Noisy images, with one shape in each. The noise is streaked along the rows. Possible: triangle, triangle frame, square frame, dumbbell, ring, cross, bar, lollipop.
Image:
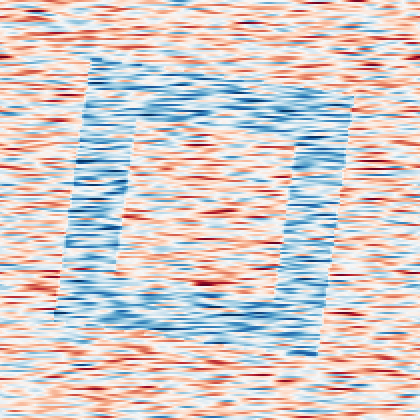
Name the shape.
square frame
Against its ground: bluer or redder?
bluer
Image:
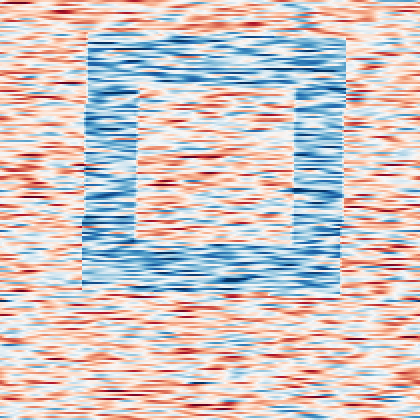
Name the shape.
square frame
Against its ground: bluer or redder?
bluer
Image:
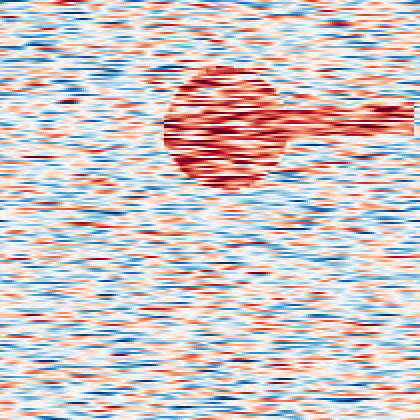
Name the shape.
lollipop
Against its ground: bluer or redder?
redder
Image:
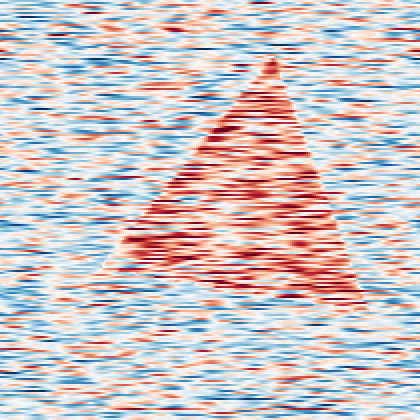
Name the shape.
triangle
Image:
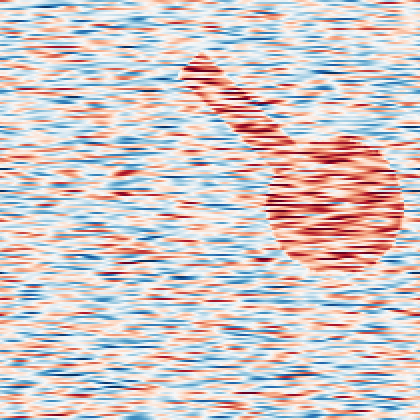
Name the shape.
lollipop
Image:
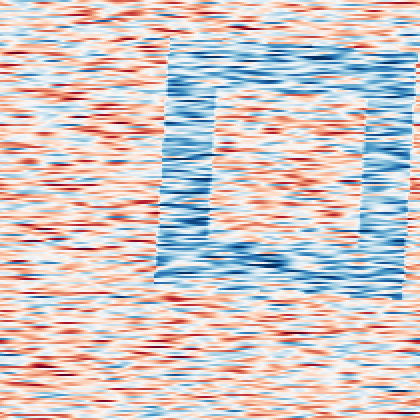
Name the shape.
square frame
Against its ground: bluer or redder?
bluer
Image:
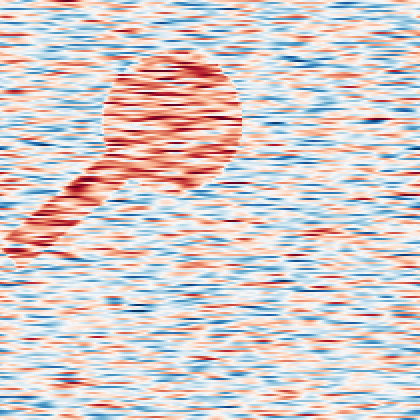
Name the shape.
lollipop
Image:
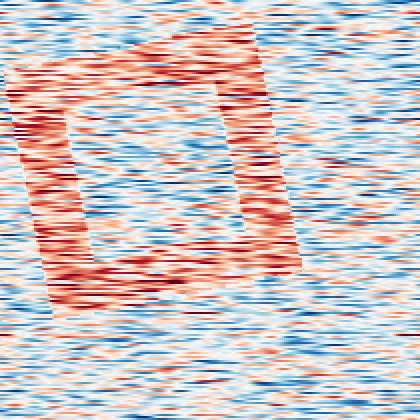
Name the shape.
square frame
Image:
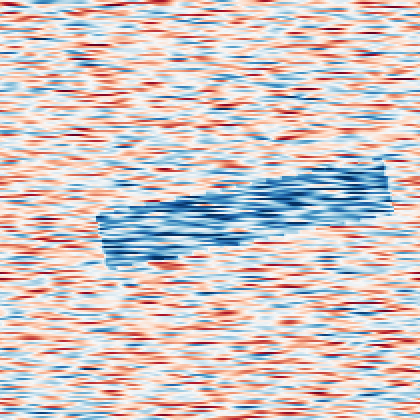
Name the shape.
bar
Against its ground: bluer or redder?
bluer
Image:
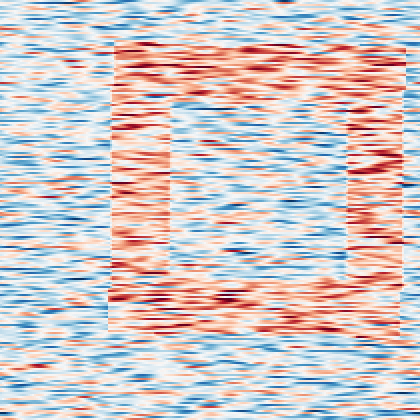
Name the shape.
square frame
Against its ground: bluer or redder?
redder
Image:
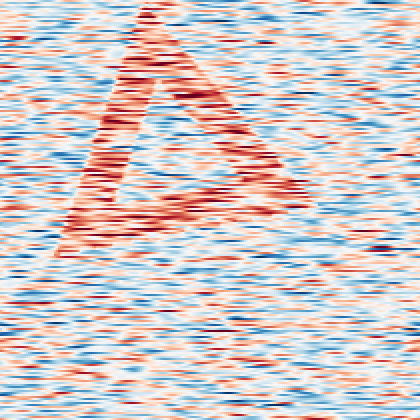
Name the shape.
triangle frame
